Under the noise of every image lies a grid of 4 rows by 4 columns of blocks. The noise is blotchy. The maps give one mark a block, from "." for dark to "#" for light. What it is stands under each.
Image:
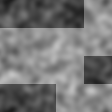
...#
####
###.
..##
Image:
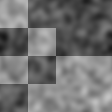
#...
.#..
#.##
.###
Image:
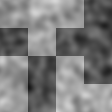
###.
.#..
#.#.
#.##
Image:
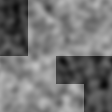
.###
.###
##..
###.
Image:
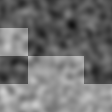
....
#...
.##.
####
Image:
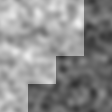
###.
###.
##..
#...
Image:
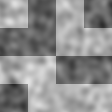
#.#.
..##
##..
.###
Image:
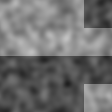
###.
####
....
...#
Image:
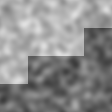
####
###.
#...
....
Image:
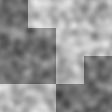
.###
..##
..#.
##..
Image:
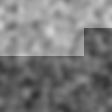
####
###.
....
....
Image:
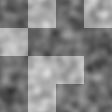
.#.#
#...
.##.
.#..
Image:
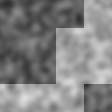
...#
..##
..##
###.
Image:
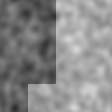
..##
..##
..##
.###
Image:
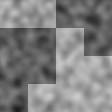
##..
..#.
..##
.###
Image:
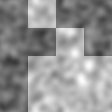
.#..
..#.
.###
.###
